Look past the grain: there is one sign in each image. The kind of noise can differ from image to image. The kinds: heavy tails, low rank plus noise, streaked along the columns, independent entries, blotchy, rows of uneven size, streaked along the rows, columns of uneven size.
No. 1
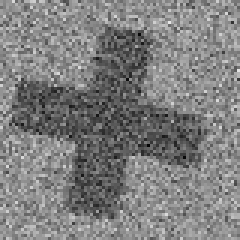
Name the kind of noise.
independent entries
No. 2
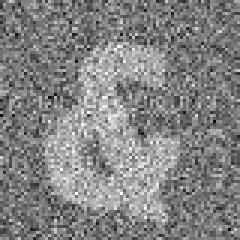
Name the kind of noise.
low rank plus noise
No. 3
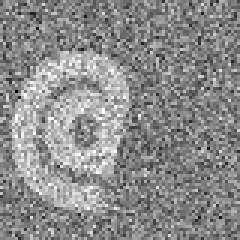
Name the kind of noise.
independent entries
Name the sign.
at sign
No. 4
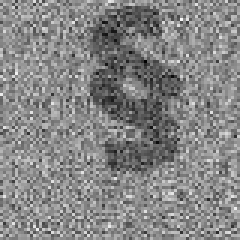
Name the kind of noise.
low rank plus noise
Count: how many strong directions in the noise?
two
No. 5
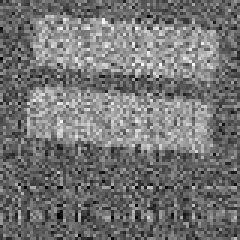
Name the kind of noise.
low rank plus noise
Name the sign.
equals sign
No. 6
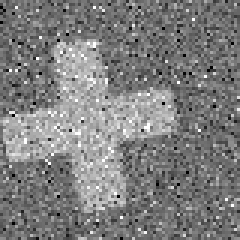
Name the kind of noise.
heavy tails
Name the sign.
plus sign
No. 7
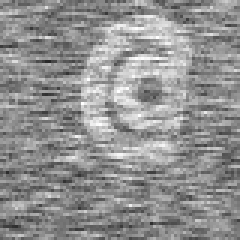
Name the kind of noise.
streaked along the rows
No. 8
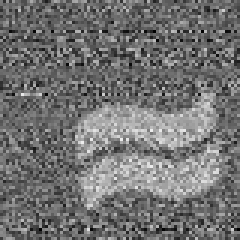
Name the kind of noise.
rows of uneven size
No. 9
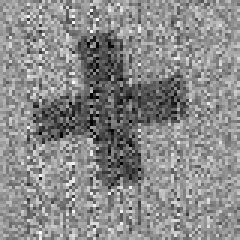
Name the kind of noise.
columns of uneven size
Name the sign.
plus sign
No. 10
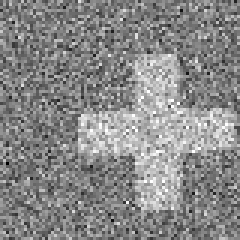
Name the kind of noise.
independent entries
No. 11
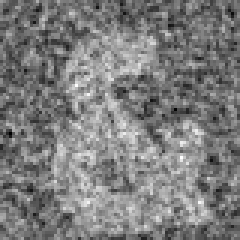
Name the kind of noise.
blotchy
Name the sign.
ampersand
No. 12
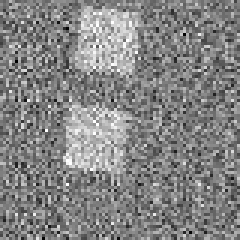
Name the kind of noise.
low rank plus noise
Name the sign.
colon
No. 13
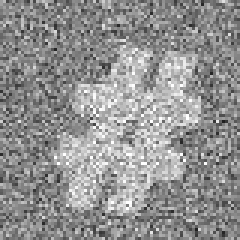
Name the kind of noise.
low rank plus noise
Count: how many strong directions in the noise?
five to eight
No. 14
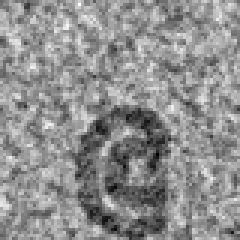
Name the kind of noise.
blotchy
